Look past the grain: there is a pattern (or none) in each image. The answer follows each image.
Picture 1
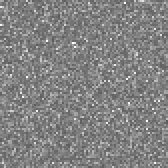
only noise
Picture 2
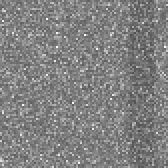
one vertical stripe
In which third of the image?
right
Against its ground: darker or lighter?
darker
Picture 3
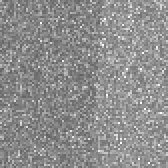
a sharp edge
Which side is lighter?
right
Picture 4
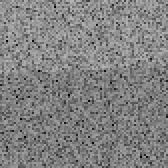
a sharp edge
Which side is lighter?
top
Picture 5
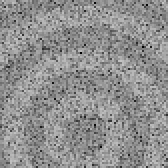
rings round one point
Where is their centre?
bottom middle
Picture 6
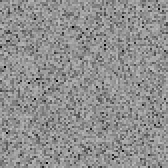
only noise
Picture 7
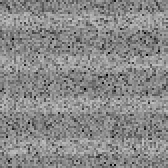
horizontal stripes
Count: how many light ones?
4
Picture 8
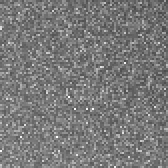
a smooth slope
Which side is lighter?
bottom left
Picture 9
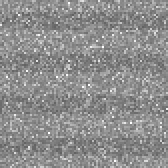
horizontal stripes
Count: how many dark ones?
4
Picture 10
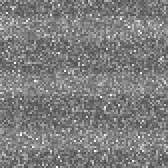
horizontal stripes
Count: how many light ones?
3
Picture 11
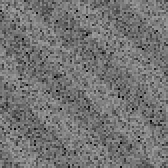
diagonal stripes
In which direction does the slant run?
top left to bottom right
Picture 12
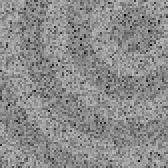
rings round one point
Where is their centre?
top right
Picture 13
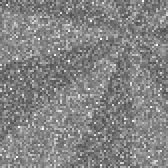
spokes from one point
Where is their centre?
top right
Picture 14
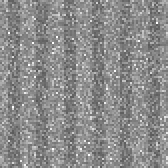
vertical stripes
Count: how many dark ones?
6
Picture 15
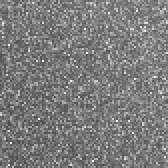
a smooth slope
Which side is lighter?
top right
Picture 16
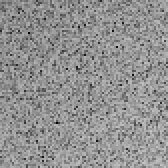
a smooth slope
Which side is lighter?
bottom right
